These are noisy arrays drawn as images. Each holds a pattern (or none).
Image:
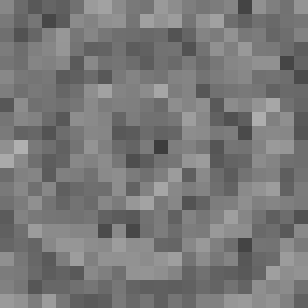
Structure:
rings round one point
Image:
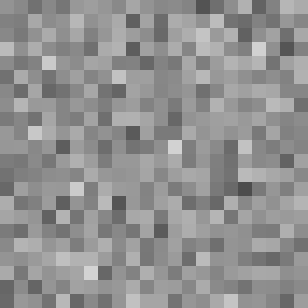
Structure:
only noise
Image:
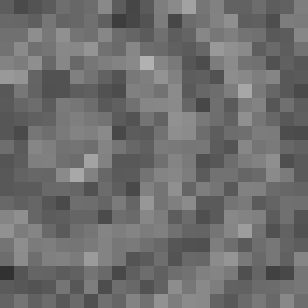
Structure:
rings round one point
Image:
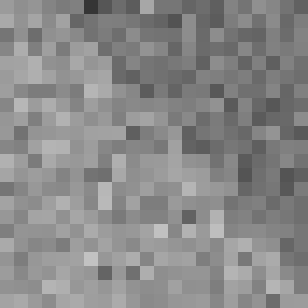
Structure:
a sharp edge
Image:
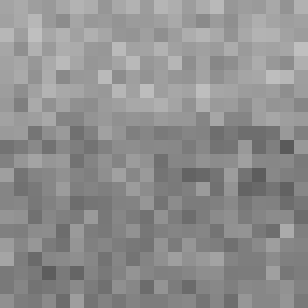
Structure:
a sharp edge
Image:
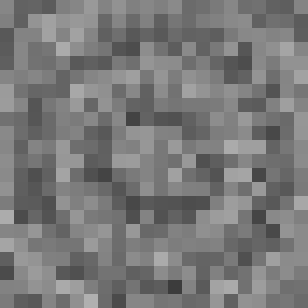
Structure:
rings round one point
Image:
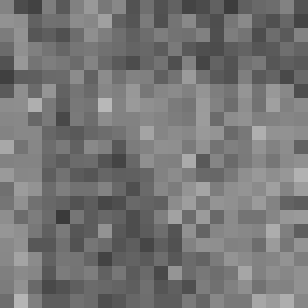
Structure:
spokes from one point
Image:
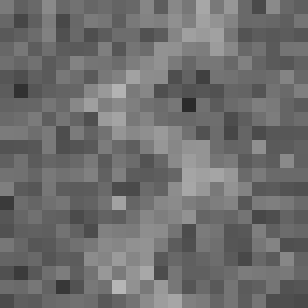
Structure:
a wavy band
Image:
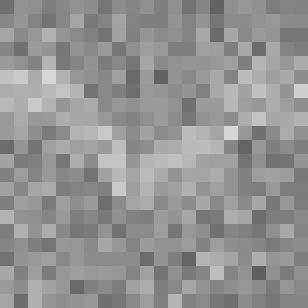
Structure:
a wavy band
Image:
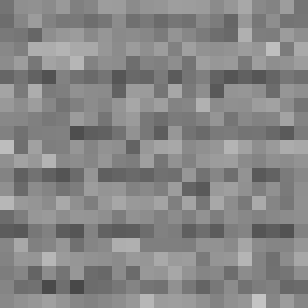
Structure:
horizontal stripes
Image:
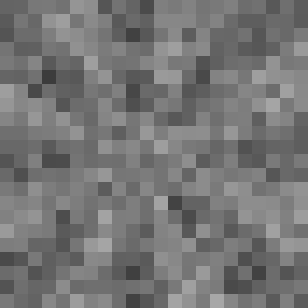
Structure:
spokes from one point
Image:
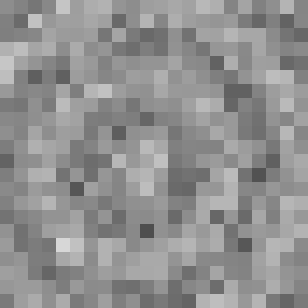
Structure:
rings round one point
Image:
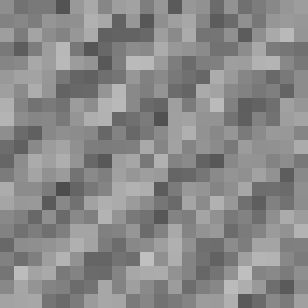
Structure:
diagonal stripes
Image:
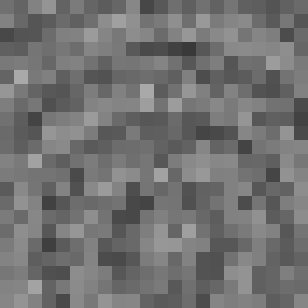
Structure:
rings round one point
